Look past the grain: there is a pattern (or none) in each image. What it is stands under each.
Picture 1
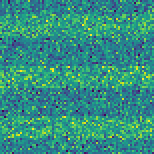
horizontal stripes
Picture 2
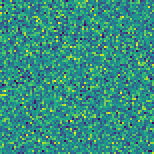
only noise
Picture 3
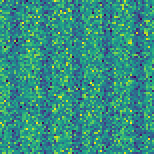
vertical stripes
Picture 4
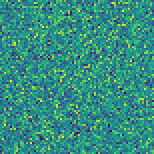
only noise
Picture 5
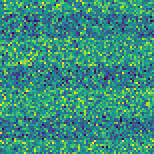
horizontal stripes
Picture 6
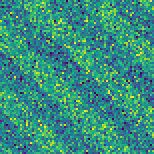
diagonal stripes
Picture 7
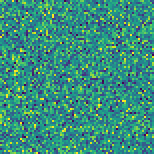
only noise
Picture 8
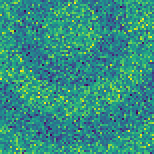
rings round one point
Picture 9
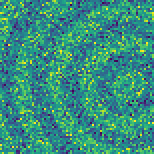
rings round one point
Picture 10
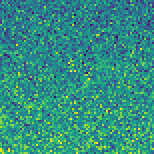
a smooth slope
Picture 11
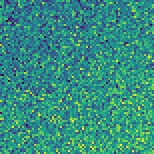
a smooth slope
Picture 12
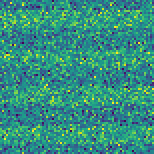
horizontal stripes
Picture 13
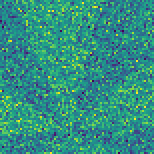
spokes from one point
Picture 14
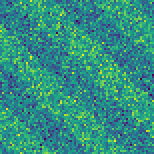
diagonal stripes
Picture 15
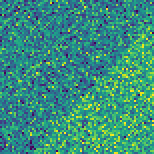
a sharp edge
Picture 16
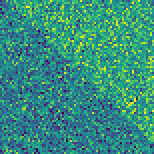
a sharp edge
